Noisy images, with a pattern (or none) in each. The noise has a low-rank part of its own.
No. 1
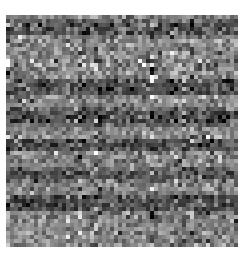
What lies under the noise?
bands of rows
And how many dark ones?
6
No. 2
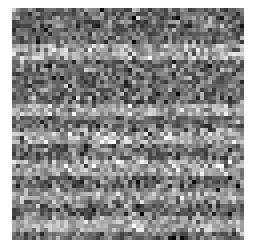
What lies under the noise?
bands of rows
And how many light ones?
6
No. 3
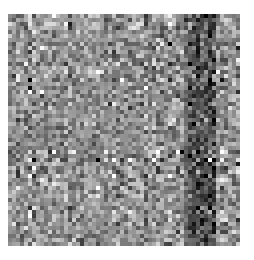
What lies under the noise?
one band of columns
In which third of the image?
right
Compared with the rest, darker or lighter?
darker
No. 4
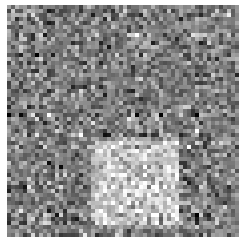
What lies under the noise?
one block
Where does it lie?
bottom middle
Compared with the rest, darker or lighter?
lighter
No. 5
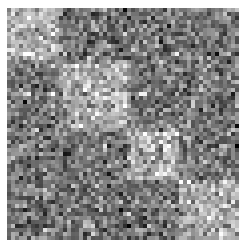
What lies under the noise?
blocks along the diagonal
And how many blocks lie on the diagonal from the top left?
4
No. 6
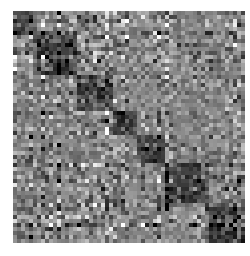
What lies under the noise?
blocks along the diagonal
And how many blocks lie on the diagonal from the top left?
7
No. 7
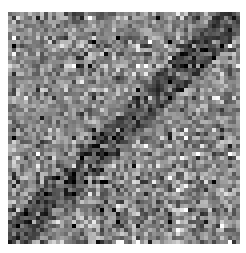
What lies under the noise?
a diagonal band
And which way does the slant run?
bottom left to top right
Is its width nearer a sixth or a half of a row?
a sixth
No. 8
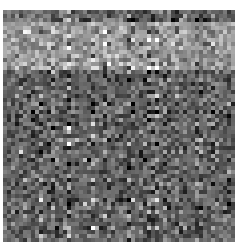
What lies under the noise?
one band of rows
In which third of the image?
top
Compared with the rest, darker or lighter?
lighter
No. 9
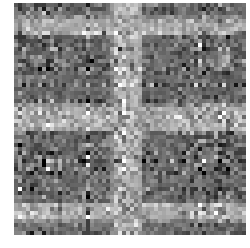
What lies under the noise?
bands of rows crossing bands of columns
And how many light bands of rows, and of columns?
3 and 1
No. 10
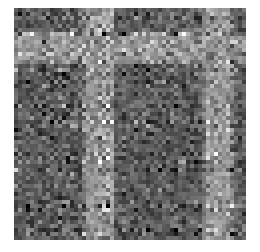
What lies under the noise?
bands of rows crossing bands of columns
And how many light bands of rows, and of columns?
1 and 2
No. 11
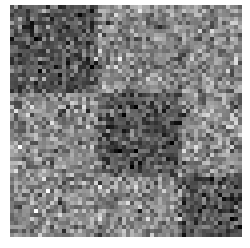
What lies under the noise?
blocks along the diagonal
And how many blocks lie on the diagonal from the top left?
3
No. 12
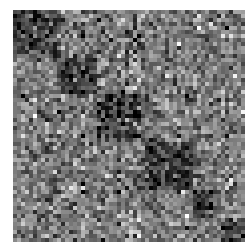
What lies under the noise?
blocks along the diagonal
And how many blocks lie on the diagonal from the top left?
6
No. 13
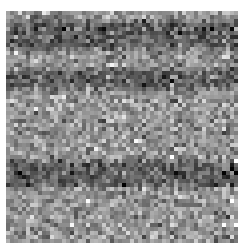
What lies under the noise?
bands of rows
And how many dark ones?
3
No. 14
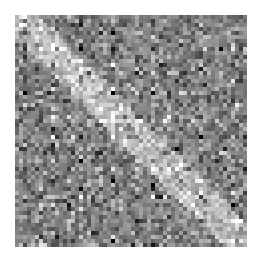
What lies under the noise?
a diagonal band
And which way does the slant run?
top left to bottom right
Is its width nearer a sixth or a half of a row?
a sixth
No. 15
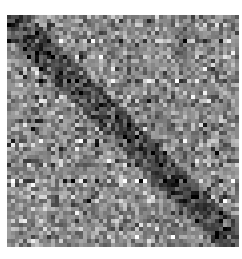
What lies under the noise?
a diagonal band
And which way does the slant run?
top left to bottom right
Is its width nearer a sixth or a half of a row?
a sixth
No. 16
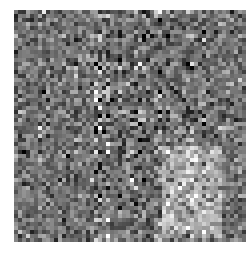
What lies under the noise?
one block
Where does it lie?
bottom right
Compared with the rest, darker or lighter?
lighter
